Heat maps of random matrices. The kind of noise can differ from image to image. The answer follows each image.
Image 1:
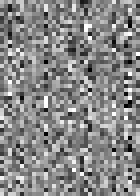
columns of uneven size
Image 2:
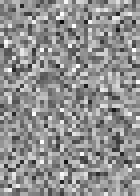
low rank plus noise
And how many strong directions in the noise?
five to eight
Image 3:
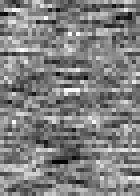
streaked along the rows
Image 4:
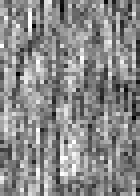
streaked along the columns
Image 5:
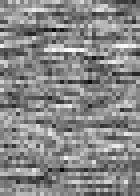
streaked along the rows
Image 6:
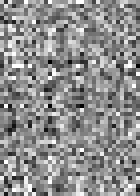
low rank plus noise
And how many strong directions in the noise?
three or four
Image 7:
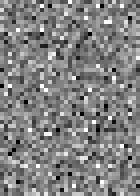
heavy tails
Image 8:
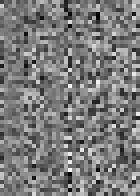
columns of uneven size
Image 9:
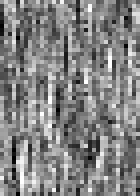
streaked along the columns
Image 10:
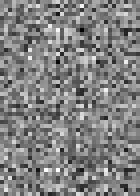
low rank plus noise
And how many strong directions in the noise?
one
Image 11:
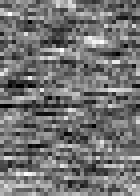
streaked along the rows
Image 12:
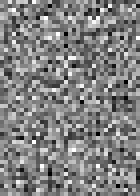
low rank plus noise
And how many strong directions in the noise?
three or four
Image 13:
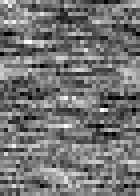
streaked along the rows
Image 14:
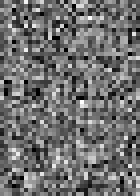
low rank plus noise
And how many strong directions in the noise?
two
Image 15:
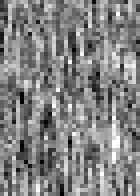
streaked along the columns
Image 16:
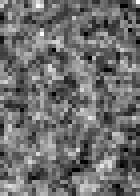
blotchy
